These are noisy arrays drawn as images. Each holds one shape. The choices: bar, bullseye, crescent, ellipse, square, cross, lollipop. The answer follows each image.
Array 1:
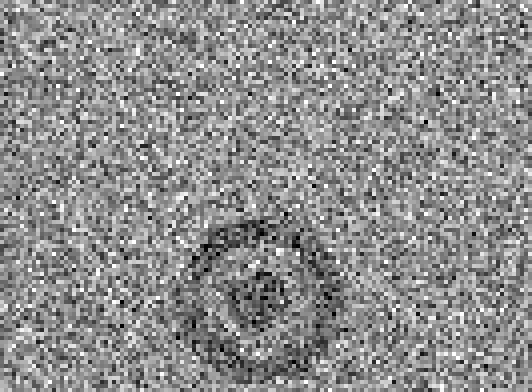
bullseye
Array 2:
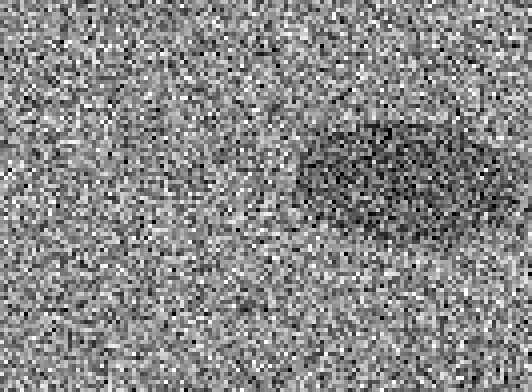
ellipse
